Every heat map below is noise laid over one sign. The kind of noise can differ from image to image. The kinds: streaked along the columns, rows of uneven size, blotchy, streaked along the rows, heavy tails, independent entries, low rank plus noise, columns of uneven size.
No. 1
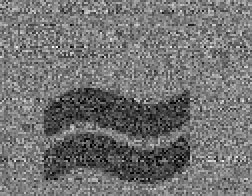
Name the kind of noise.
rows of uneven size
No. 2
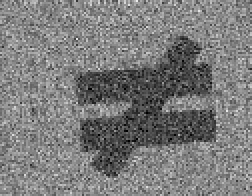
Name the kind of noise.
low rank plus noise
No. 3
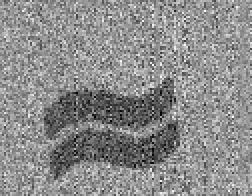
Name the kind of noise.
columns of uneven size
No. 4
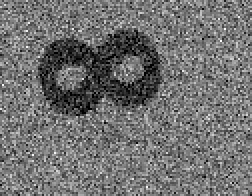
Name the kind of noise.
independent entries
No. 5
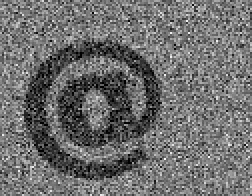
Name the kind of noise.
low rank plus noise
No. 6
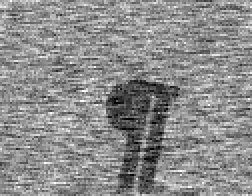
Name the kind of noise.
streaked along the rows
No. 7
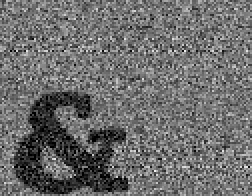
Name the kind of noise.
rows of uneven size
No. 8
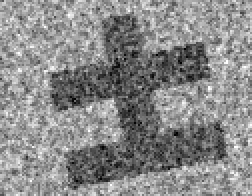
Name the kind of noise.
blotchy
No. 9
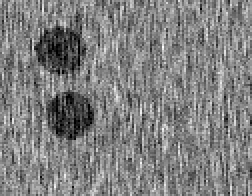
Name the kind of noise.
streaked along the columns
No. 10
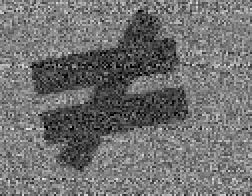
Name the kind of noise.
rows of uneven size
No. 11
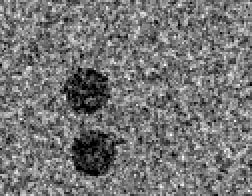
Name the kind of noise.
blotchy
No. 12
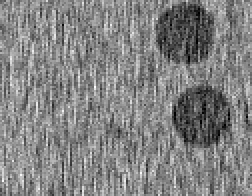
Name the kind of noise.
streaked along the columns
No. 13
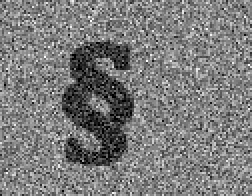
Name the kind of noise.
independent entries
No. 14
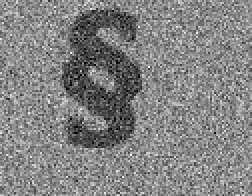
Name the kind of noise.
low rank plus noise
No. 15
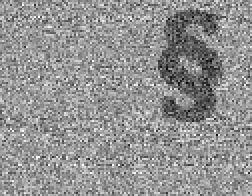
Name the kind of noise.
rows of uneven size
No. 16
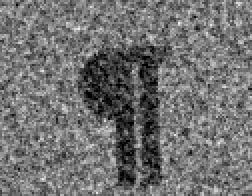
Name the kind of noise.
blotchy
